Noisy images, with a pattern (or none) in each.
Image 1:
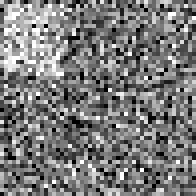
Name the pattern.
one block
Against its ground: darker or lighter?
lighter
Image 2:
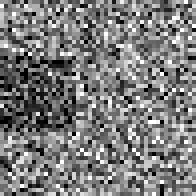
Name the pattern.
one block
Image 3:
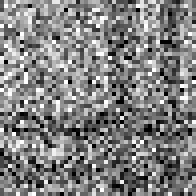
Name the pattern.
bands of rows crossing bands of columns
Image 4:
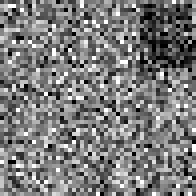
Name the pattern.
one block
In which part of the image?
top right
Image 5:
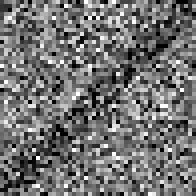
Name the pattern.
a diagonal band
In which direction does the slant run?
bottom left to top right
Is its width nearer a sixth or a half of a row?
a sixth
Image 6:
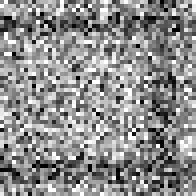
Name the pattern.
bands of rows crossing bands of columns
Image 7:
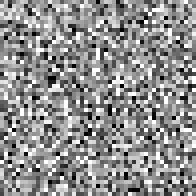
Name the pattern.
only noise
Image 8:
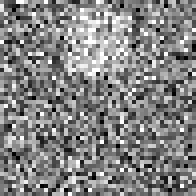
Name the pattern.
one block
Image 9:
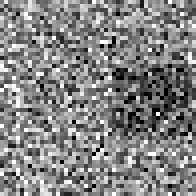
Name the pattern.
one block
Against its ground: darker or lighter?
darker
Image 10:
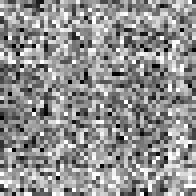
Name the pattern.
bands of rows crossing bands of columns
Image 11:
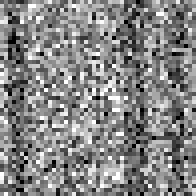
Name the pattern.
bands of columns
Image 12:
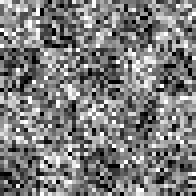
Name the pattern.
a checkerboard
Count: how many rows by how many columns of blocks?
4 by 5
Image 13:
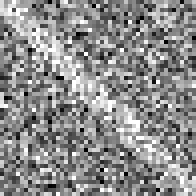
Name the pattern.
a diagonal band
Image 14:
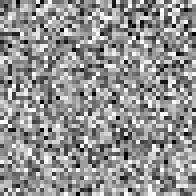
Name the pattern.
only noise
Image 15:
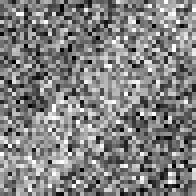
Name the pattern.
a diagonal band
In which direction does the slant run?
bottom left to top right
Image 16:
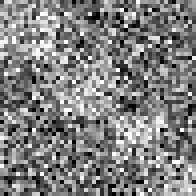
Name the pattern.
blocks along the diagonal
